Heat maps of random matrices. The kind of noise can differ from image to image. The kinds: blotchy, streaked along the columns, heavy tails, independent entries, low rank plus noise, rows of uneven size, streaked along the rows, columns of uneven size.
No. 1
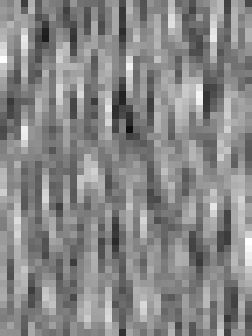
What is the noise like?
streaked along the columns
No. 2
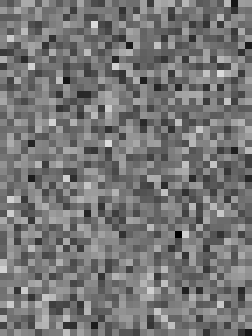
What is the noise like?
independent entries
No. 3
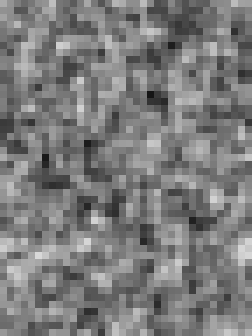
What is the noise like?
blotchy
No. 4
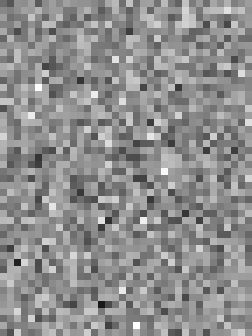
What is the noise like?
independent entries
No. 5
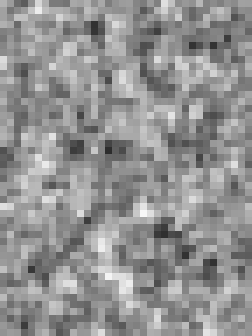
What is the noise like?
blotchy
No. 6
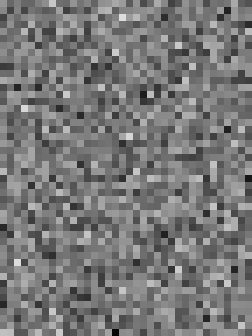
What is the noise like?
independent entries
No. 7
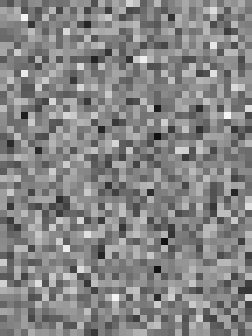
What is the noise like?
independent entries
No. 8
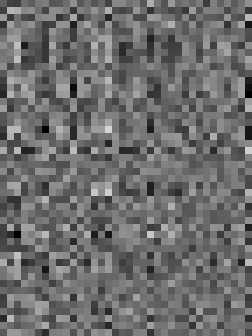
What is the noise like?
low rank plus noise
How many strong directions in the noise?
two
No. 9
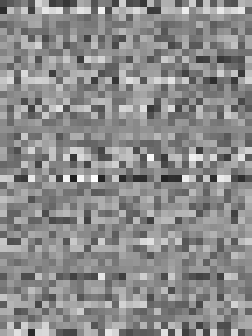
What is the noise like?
rows of uneven size
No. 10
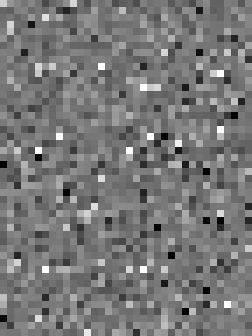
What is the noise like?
heavy tails
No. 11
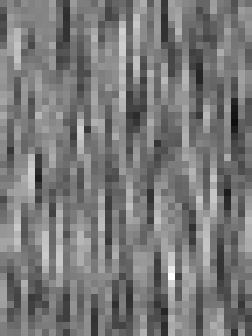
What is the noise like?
streaked along the columns
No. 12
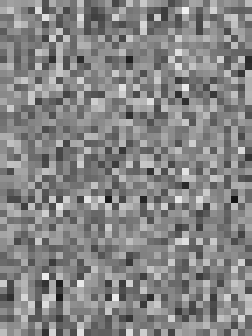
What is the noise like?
low rank plus noise
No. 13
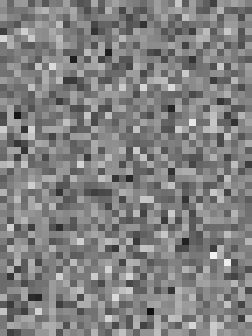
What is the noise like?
independent entries
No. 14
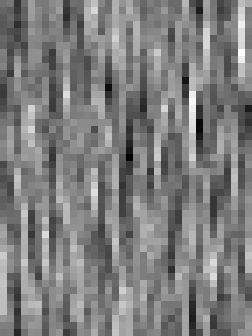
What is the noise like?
streaked along the columns
